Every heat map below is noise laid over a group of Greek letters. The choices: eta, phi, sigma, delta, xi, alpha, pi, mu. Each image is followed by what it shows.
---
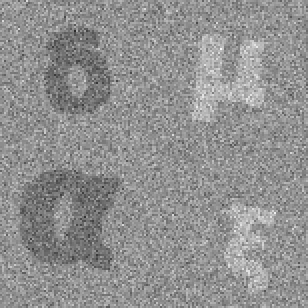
top left: dark delta; top right: light mu; bottom left: dark alpha; bottom right: light xi
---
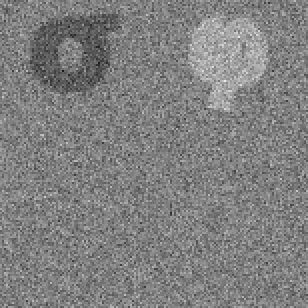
top left: dark sigma; top right: light phi
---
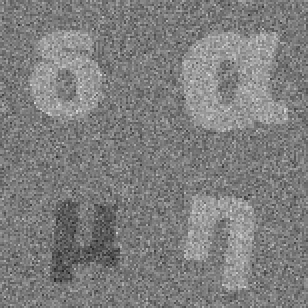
top left: light delta; top right: light alpha; bottom left: dark mu; bottom right: light eta
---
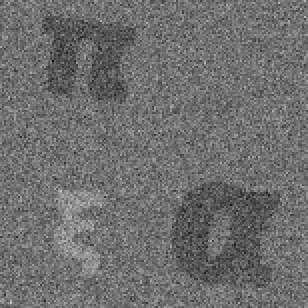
top left: dark pi; bottom left: light xi; bottom right: dark alpha
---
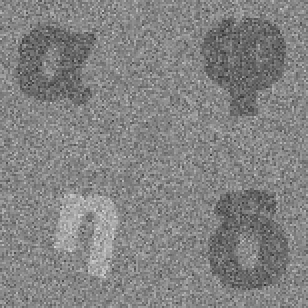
top left: dark alpha; top right: dark phi; bottom left: light eta; bottom right: dark delta
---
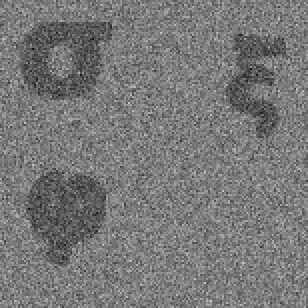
top left: dark sigma; top right: dark xi; bottom left: dark phi
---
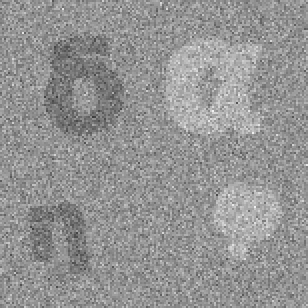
top left: dark delta; top right: light alpha; bottom left: dark eta; bottom right: light phi
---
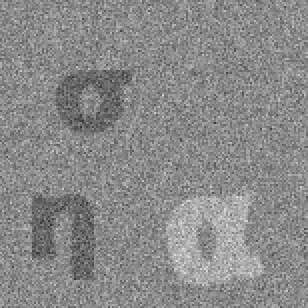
top left: dark sigma; bottom left: dark eta; bottom right: light alpha
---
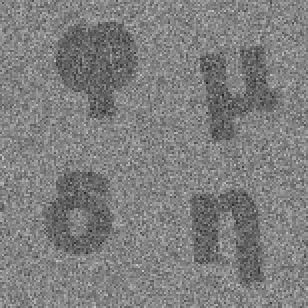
top left: dark phi; top right: dark mu; bottom left: dark delta; bottom right: dark eta
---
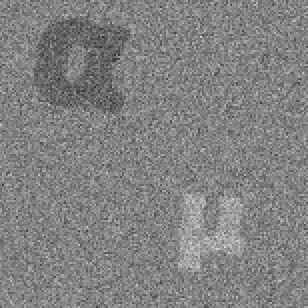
top left: dark alpha; bottom right: light mu
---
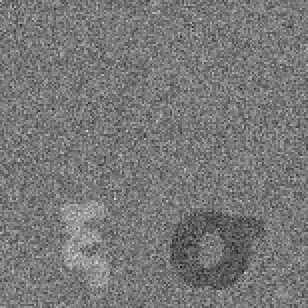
bottom left: light xi; bottom right: dark sigma
